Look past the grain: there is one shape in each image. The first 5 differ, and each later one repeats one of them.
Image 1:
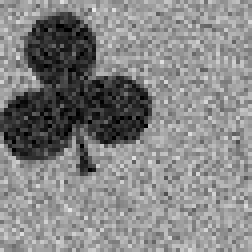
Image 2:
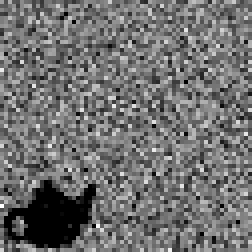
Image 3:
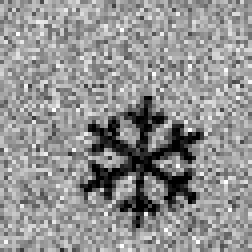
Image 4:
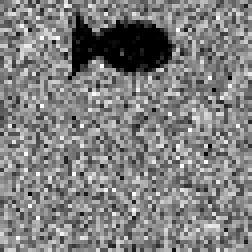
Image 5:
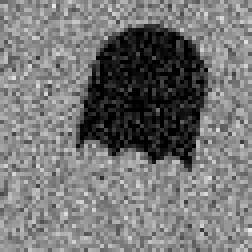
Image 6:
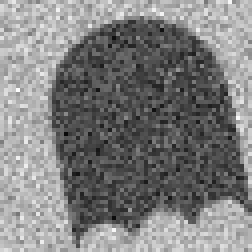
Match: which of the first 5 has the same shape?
5
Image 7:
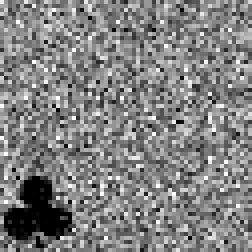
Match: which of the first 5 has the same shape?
1
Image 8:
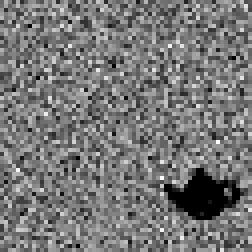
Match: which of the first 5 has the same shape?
2
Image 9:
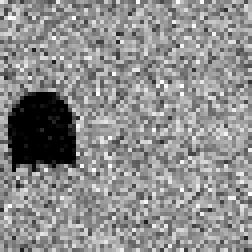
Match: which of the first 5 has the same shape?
5
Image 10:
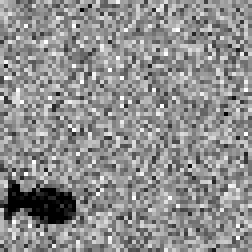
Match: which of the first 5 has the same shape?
4
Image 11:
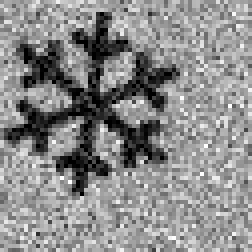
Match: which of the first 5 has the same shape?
3
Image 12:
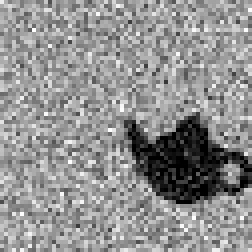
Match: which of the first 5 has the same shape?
2
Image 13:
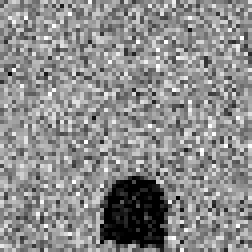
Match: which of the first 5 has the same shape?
5
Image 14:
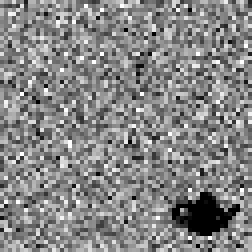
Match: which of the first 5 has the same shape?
2
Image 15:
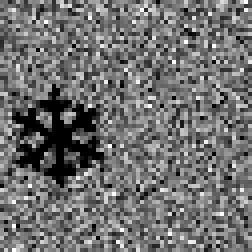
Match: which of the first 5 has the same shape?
3
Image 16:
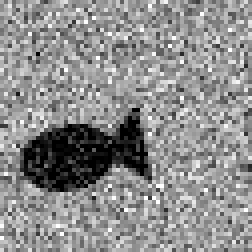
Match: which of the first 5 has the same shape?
4
